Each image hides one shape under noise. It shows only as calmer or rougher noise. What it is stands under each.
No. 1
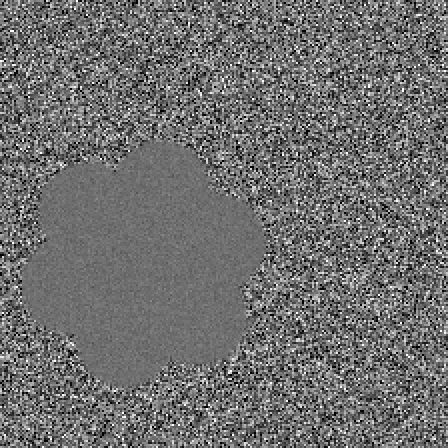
flower
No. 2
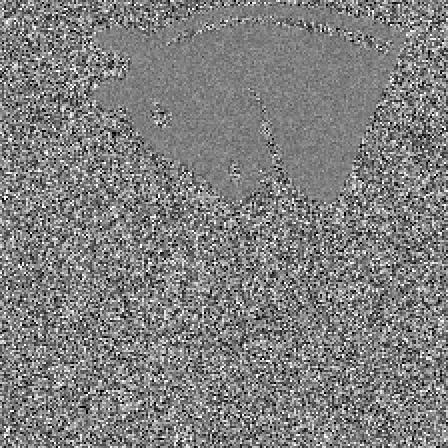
chess knight
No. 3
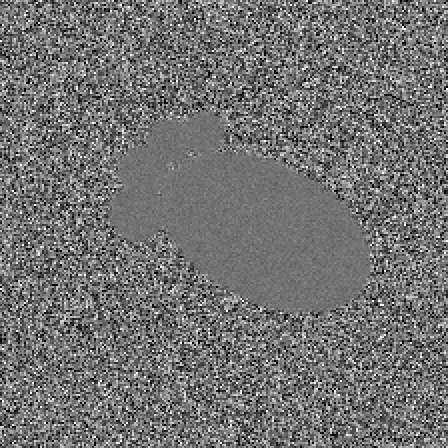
footprint
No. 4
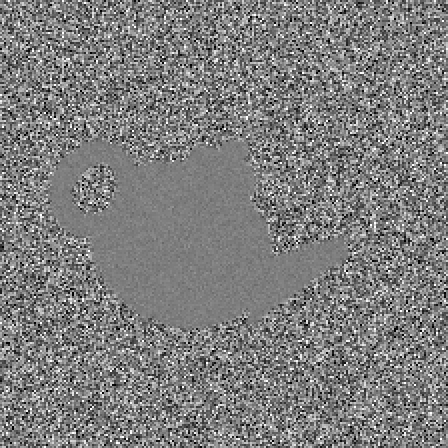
teapot
